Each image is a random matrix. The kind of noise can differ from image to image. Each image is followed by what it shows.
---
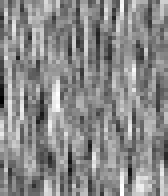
streaked along the columns
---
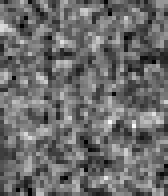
blotchy
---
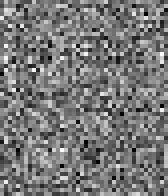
low rank plus noise
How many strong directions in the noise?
five to eight
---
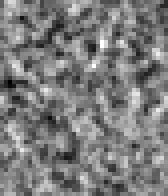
blotchy
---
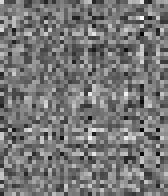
low rank plus noise
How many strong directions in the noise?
two
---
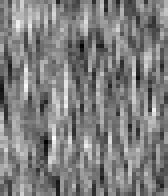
streaked along the columns
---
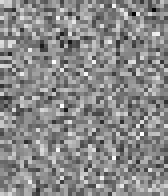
low rank plus noise
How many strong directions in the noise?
five to eight
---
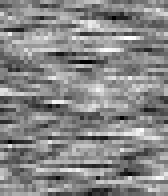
streaked along the rows
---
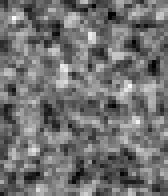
blotchy
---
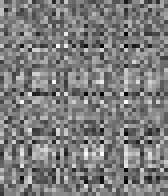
low rank plus noise
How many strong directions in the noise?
one
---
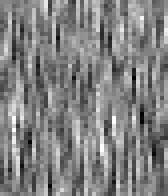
streaked along the columns
